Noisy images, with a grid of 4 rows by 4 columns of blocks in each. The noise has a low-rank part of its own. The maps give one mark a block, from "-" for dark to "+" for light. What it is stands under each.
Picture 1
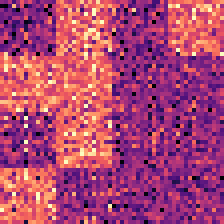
-+-+
++--
-+--
+---
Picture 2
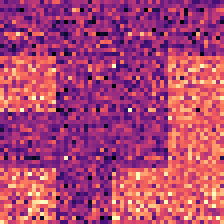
----
+--+
---+
+-++
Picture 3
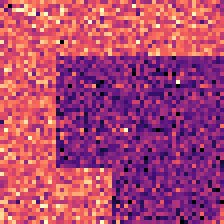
++++
+---
+---
++--
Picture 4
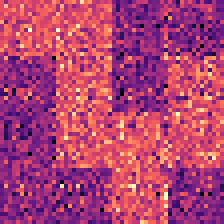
++--
-+-+
-+++
--+-
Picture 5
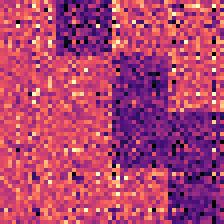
+-++
++-+
++--
+++-
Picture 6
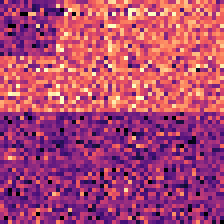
-+++
++++
----
----
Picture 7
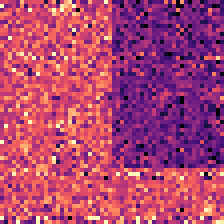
++--
++--
++--
++++
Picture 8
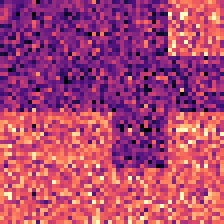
---+
----
++-+
++++
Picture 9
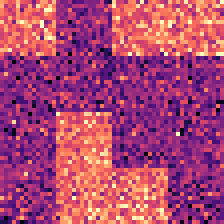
+-++
----
-+--
-++-
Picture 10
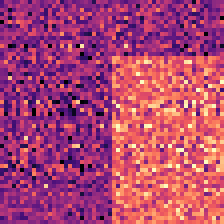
----
--++
--++
--++
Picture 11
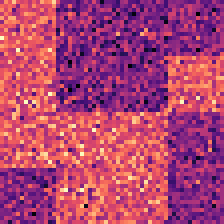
+---
+--+
+++-
-++-
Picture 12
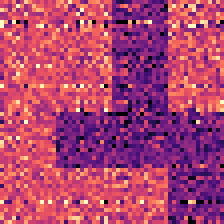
++-+
++-+
+---
+++-
